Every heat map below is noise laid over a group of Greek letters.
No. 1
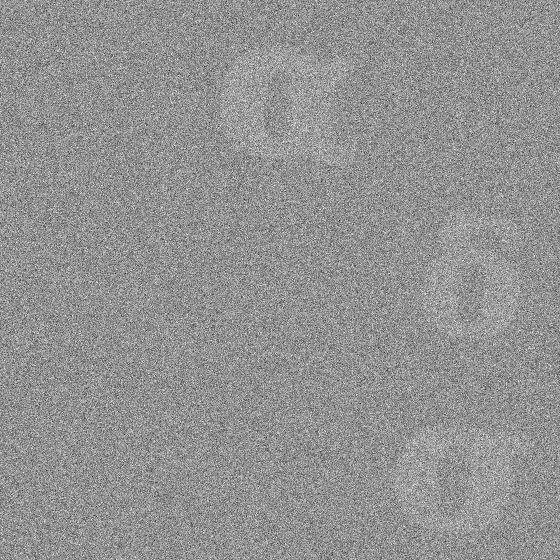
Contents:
top middle: light alpha; middle right: light delta; bottom right: light sigma
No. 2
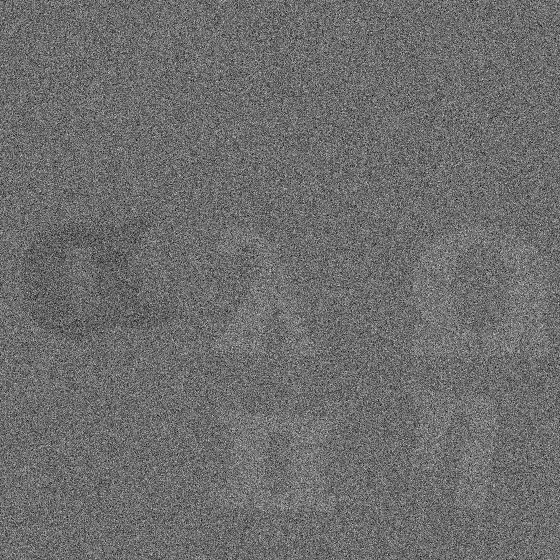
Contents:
middle left: dark alpha; centre: light lambda; middle right: light omega; bottom middle: light pi; bottom right: light eta
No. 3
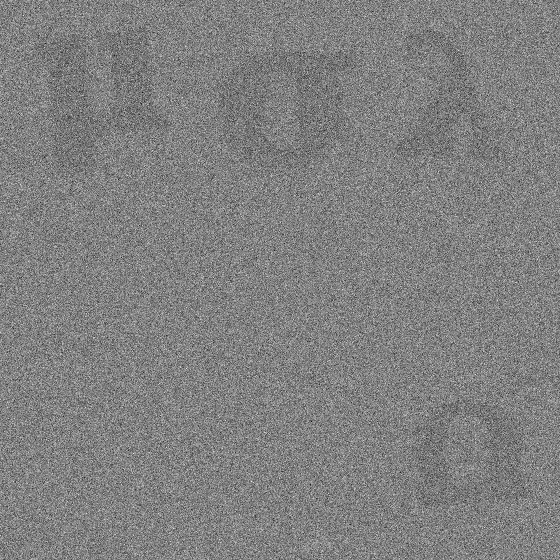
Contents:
top left: dark mu; top middle: dark sigma; top right: dark lambda; bottom right: dark omega
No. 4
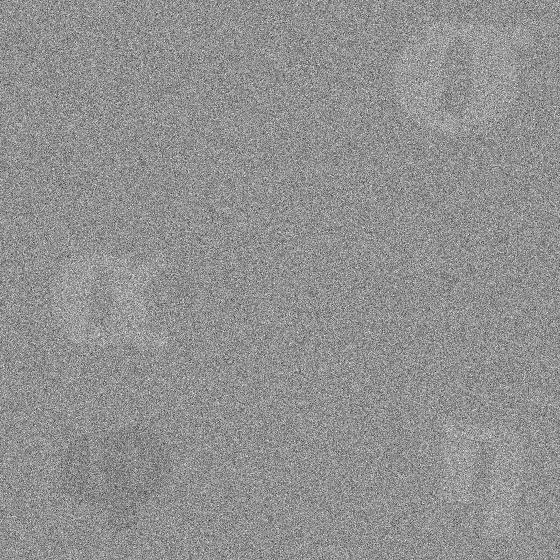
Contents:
top right: light sigma; middle left: light alpha; bottom left: dark phi; bottom right: light eta
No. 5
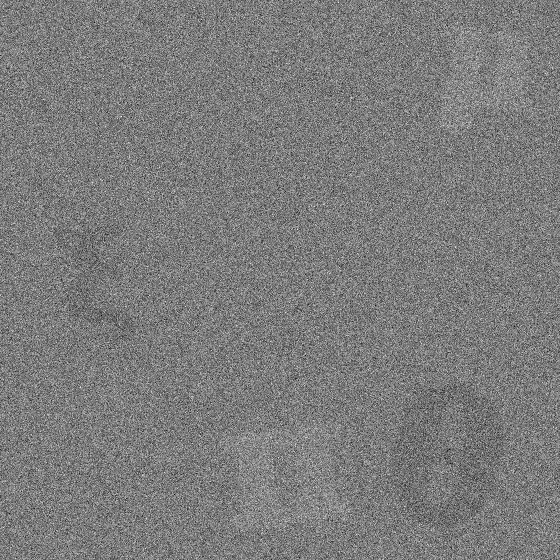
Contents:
top right: light mu; middle left: dark xi; bottom middle: light pi; bottom right: dark theta
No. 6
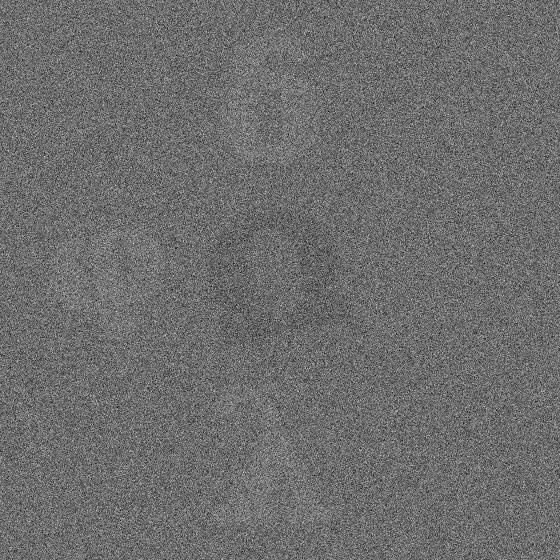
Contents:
top middle: light delta; middle left: light phi; centre: dark omega; bottom middle: light lambda
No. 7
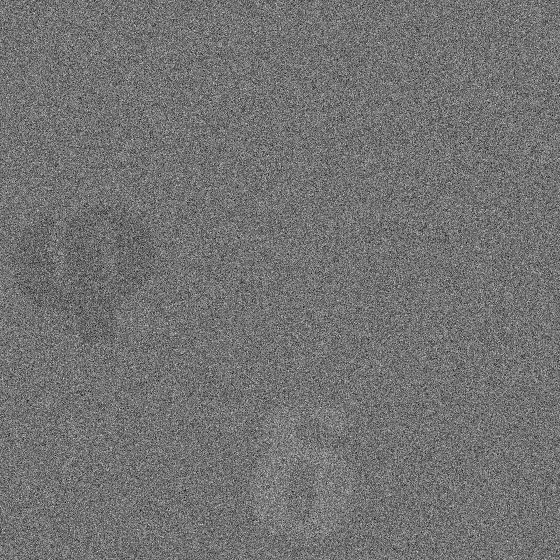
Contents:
middle left: dark phi; bottom middle: light delta
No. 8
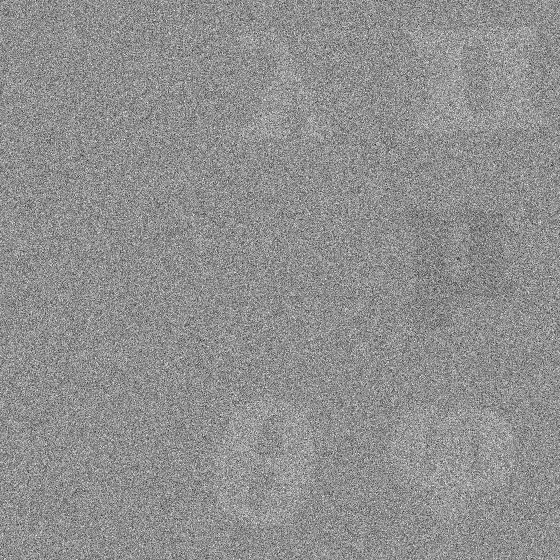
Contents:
top middle: light lambda; top right: light pi; middle right: dark mu; bottom middle: light theta; bottom right: light phi
